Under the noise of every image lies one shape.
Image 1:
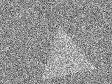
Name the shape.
triangle
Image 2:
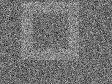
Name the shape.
square frame
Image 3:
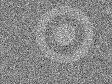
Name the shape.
bullseye
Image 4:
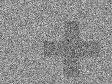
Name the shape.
cross
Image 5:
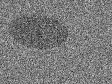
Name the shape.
ellipse
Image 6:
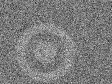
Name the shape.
bullseye
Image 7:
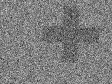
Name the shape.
cross
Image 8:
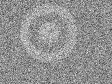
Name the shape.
bullseye
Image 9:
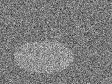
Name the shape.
ellipse
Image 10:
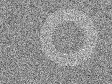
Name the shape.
ring
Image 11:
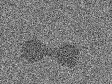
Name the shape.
dumbbell
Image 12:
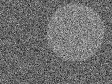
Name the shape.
disc
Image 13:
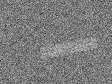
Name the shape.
bar
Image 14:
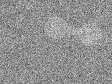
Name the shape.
dumbbell
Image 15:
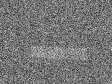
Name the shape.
bar
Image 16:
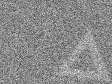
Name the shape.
triangle frame
